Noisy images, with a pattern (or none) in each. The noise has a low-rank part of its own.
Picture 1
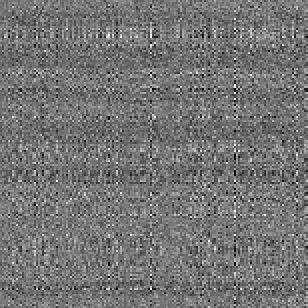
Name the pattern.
bands of rows
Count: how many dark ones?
6
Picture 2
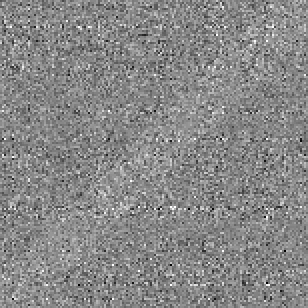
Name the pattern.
a diagonal band
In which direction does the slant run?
bottom left to top right
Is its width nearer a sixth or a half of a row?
a sixth
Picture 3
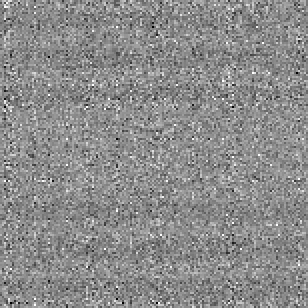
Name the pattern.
bands of rows
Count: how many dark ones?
6
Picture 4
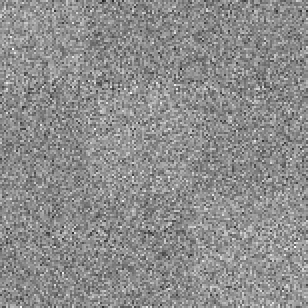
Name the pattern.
blocks along the diagonal
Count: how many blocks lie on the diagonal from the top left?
3
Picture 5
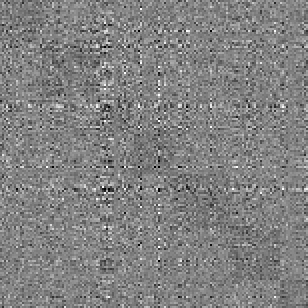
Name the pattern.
blocks along the diagonal
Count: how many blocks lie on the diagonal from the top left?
7
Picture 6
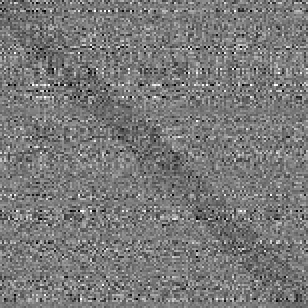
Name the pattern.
a diagonal band
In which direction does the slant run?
top left to bottom right
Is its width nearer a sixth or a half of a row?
a sixth
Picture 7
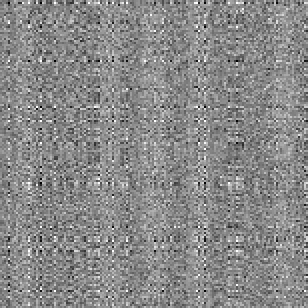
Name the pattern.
bands of columns
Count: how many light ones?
5
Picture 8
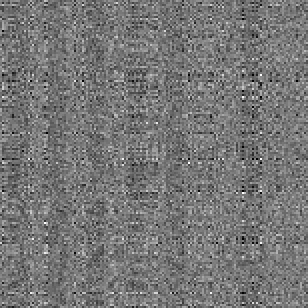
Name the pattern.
bands of columns
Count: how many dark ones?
6
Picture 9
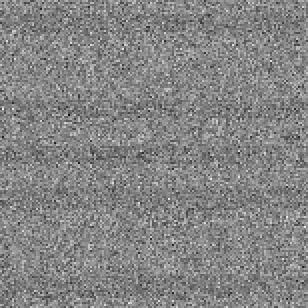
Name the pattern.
bands of rows
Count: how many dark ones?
5
